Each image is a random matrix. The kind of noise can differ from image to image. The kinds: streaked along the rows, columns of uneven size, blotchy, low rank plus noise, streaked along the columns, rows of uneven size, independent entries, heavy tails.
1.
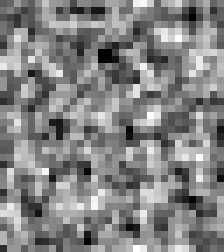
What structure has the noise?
blotchy
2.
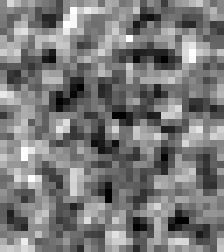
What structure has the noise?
blotchy
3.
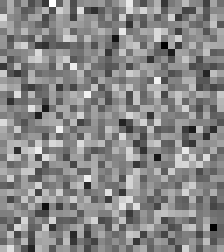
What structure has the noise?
independent entries
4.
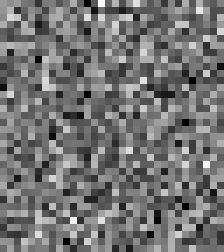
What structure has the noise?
independent entries
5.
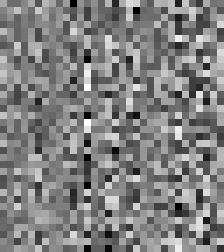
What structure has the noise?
columns of uneven size
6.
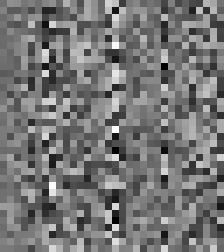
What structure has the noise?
columns of uneven size
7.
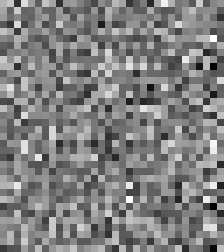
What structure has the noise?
low rank plus noise
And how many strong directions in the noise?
three or four
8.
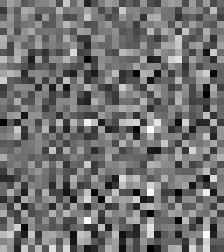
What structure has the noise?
low rank plus noise
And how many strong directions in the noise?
three or four
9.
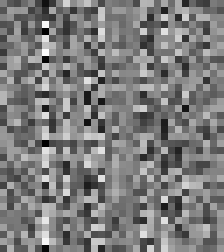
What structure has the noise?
columns of uneven size
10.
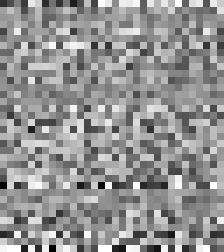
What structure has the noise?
rows of uneven size
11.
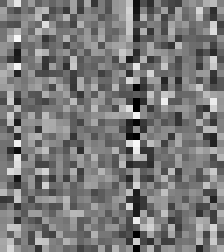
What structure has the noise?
columns of uneven size
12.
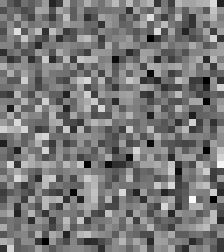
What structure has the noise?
low rank plus noise
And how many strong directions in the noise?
five to eight
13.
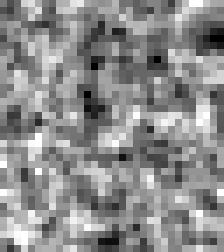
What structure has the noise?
blotchy
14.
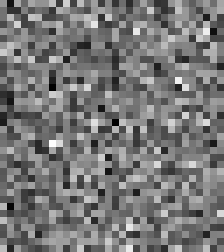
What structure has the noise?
independent entries
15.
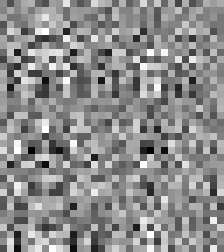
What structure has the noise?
low rank plus noise
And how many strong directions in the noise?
two
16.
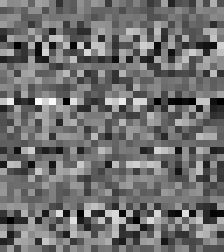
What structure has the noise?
rows of uneven size
